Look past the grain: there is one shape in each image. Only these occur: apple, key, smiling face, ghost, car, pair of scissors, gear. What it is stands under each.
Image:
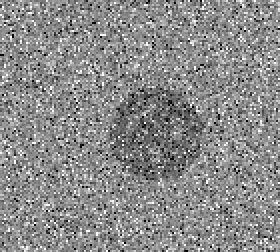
dark smiling face, centre
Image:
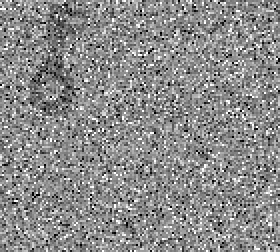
dark key, top left
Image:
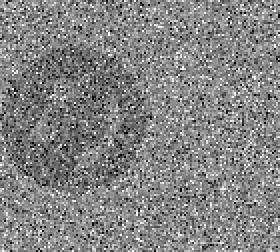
dark smiling face
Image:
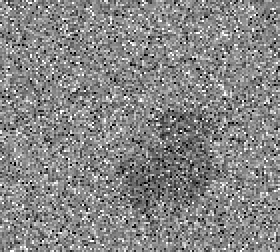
dark car
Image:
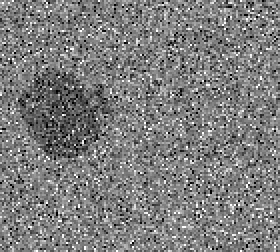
dark apple, middle left
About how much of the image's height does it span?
a third
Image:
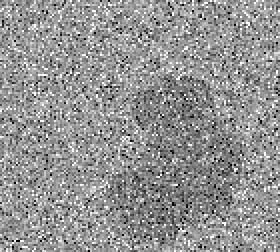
dark car
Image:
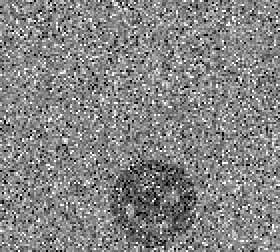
dark smiling face, bottom middle
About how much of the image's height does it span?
a third
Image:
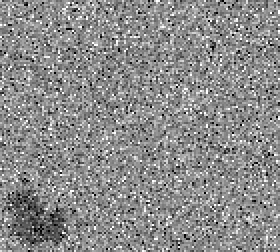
dark car, bottom left
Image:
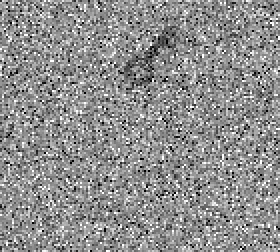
dark key, top middle
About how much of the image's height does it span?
a quarter
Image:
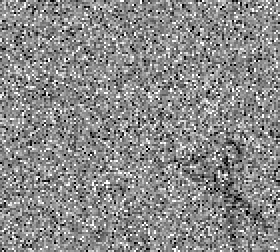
dark pair of scissors, bottom right
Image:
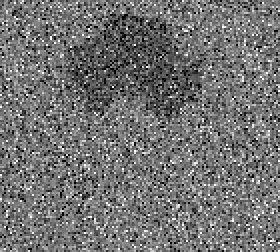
dark car
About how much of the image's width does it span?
half
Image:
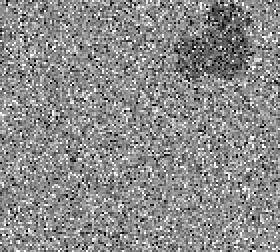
dark car, top right
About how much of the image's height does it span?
a third
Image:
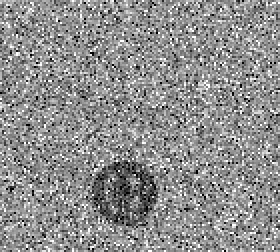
dark smiling face, bottom middle
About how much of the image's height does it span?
a quarter
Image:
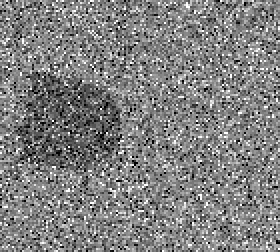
dark ghost, middle left
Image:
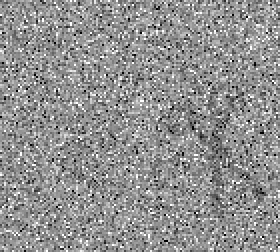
dark pair of scissors
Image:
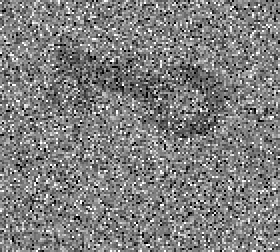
dark key
